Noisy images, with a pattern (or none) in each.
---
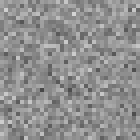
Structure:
only noise
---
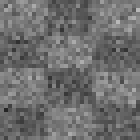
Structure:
a checkerboard
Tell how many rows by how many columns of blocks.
4 by 3
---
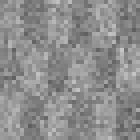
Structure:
a checkerboard
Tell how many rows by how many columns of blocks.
3 by 6
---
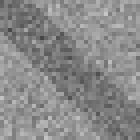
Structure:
a diagonal band
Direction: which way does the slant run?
top left to bottom right
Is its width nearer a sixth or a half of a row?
a half
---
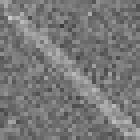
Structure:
a diagonal band
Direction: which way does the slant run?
top left to bottom right
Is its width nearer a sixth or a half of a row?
a sixth
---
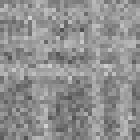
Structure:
bands of rows crossing bands of columns
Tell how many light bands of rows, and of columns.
3 and 3
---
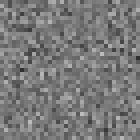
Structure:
only noise
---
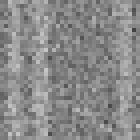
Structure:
bands of columns
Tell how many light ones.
3
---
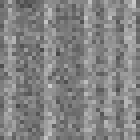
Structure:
bands of columns
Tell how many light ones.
5
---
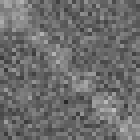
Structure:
blocks along the diagonal
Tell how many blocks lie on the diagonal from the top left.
6
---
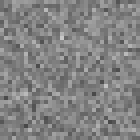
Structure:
only noise
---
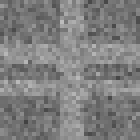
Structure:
bands of rows crossing bands of columns
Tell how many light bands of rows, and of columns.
2 and 1
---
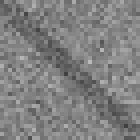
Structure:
a diagonal band
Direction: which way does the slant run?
top left to bottom right
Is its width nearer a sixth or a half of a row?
a sixth
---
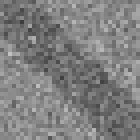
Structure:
a diagonal band
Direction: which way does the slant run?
top left to bottom right
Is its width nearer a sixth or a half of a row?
a half
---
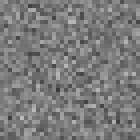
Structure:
only noise
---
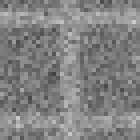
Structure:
bands of rows crossing bands of columns
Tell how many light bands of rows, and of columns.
2 and 1
